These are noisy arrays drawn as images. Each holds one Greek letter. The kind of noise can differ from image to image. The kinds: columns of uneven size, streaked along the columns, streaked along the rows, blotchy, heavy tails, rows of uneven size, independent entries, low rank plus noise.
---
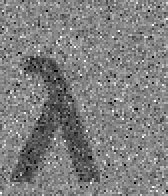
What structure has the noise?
heavy tails
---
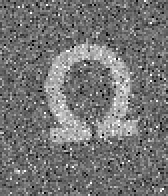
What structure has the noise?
heavy tails
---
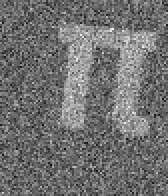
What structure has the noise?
independent entries
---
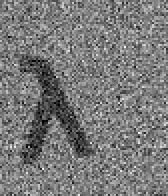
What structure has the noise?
low rank plus noise
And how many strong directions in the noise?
five to eight
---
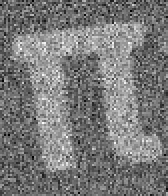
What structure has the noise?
low rank plus noise
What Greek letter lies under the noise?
pi
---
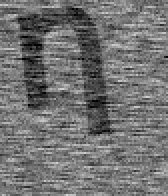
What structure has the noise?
streaked along the rows
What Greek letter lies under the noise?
eta
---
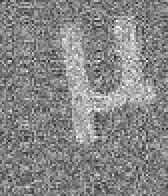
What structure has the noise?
low rank plus noise
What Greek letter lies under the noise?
mu
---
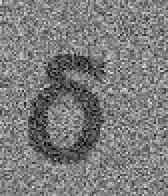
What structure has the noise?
low rank plus noise
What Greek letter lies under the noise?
delta
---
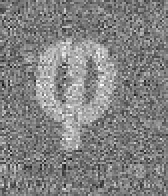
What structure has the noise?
low rank plus noise
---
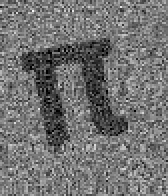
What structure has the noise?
low rank plus noise
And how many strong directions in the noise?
two
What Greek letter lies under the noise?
pi
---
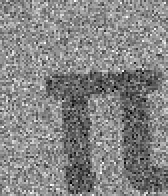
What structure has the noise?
independent entries
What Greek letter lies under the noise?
pi
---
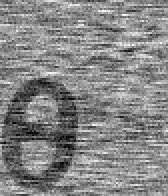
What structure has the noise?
streaked along the rows
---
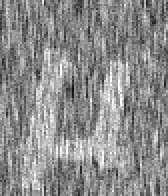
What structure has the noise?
streaked along the columns
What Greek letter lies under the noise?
mu
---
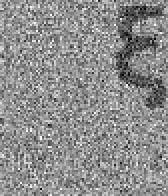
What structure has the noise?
low rank plus noise
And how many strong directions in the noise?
five to eight
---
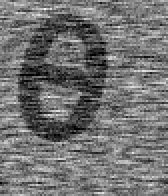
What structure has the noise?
streaked along the rows
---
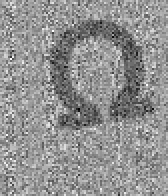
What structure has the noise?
columns of uneven size
